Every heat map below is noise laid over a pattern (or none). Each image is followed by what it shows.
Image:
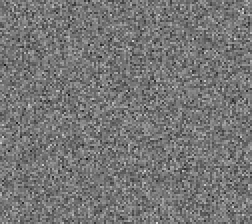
only noise
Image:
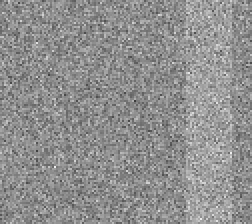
one vertical stripe
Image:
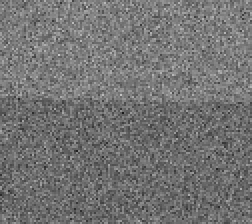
a sharp edge
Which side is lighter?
top
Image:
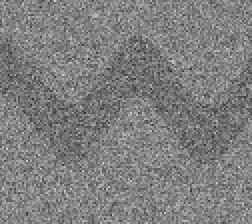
a wavy band
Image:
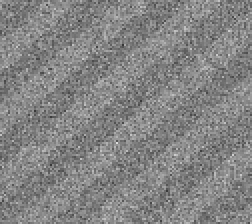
diagonal stripes
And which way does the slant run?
bottom left to top right
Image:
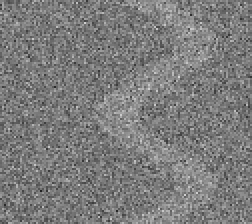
a wavy band
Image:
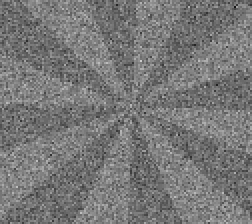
spokes from one point
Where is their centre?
centre
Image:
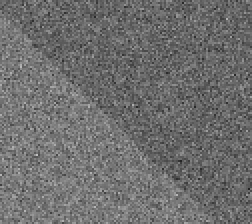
a sharp edge
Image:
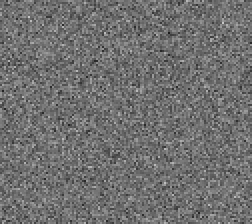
only noise
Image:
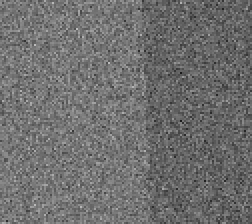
a sharp edge
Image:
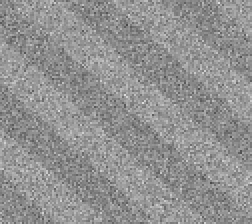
diagonal stripes
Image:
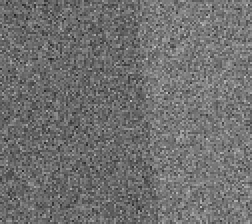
a sharp edge
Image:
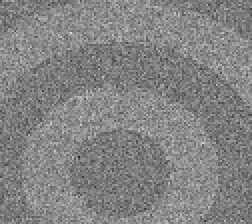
rings round one point
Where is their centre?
bottom middle
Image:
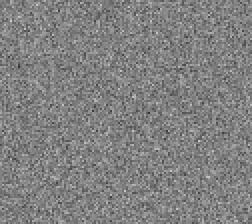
only noise
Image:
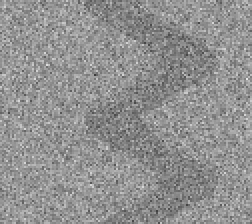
a wavy band
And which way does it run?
top to bottom
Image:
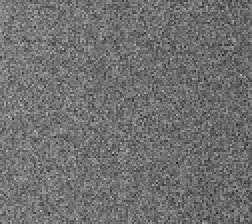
a smooth slope
